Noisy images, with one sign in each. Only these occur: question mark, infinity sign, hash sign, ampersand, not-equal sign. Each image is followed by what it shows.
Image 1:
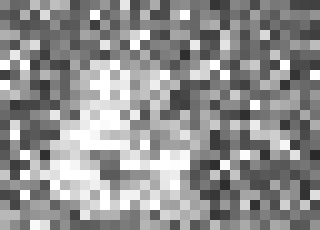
ampersand
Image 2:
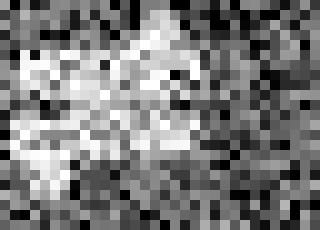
not-equal sign
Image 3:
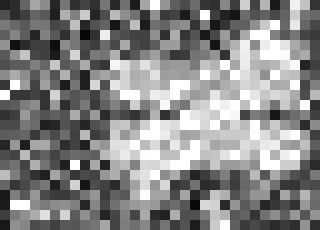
not-equal sign
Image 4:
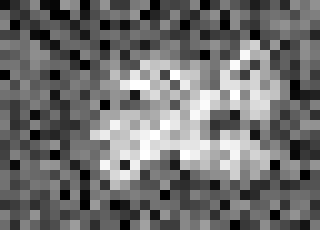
not-equal sign
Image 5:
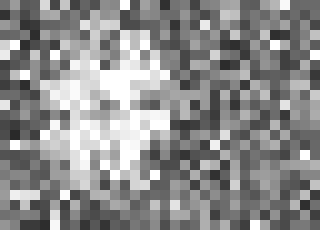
hash sign
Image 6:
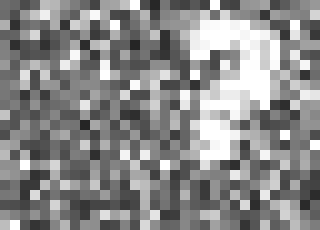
question mark
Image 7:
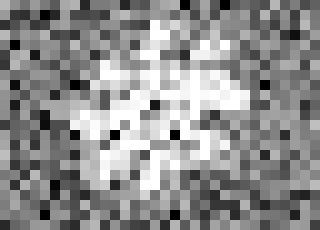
hash sign
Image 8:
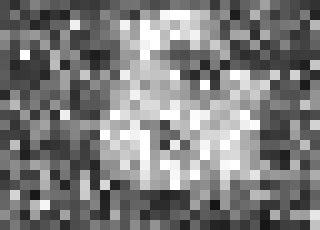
ampersand
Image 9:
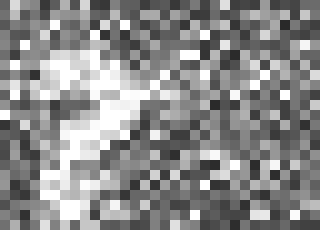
question mark
